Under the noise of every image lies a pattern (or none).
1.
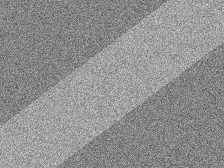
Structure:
a diagonal band
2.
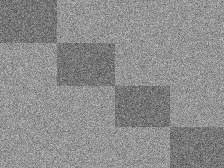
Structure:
blocks along the diagonal
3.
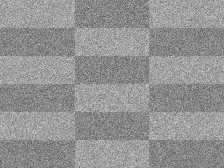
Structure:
a checkerboard
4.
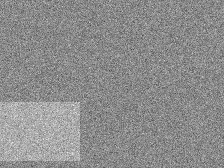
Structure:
one block
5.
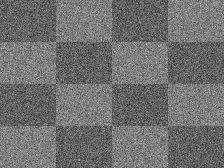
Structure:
a checkerboard
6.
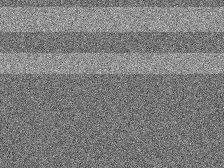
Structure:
bands of rows
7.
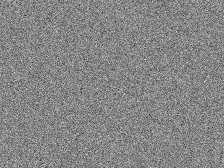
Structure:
only noise
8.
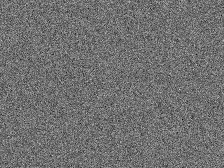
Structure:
only noise
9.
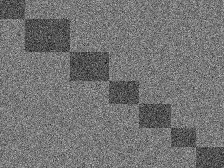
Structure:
blocks along the diagonal
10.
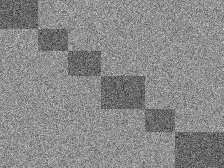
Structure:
blocks along the diagonal
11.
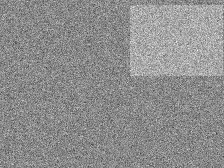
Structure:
one block
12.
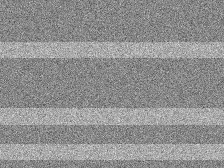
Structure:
bands of rows
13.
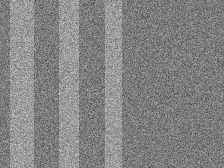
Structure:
bands of columns
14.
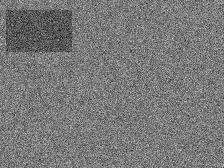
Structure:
one block
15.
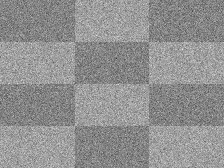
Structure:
a checkerboard
